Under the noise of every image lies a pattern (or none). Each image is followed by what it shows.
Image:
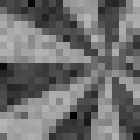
spokes from one point
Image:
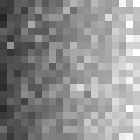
a smooth slope
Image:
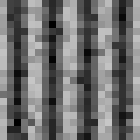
vertical stripes
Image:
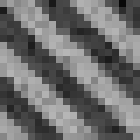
diagonal stripes
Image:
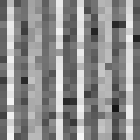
vertical stripes
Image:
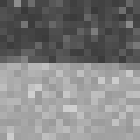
a sharp edge
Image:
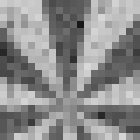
spokes from one point
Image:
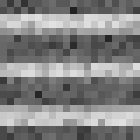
horizontal stripes
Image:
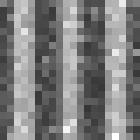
vertical stripes
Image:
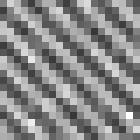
diagonal stripes
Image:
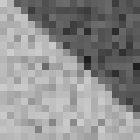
a sharp edge
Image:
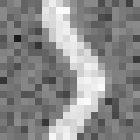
a wavy band
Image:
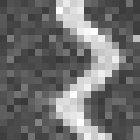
a wavy band
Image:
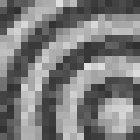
rings round one point
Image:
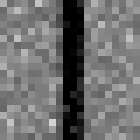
one vertical stripe
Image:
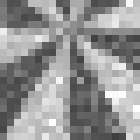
spokes from one point
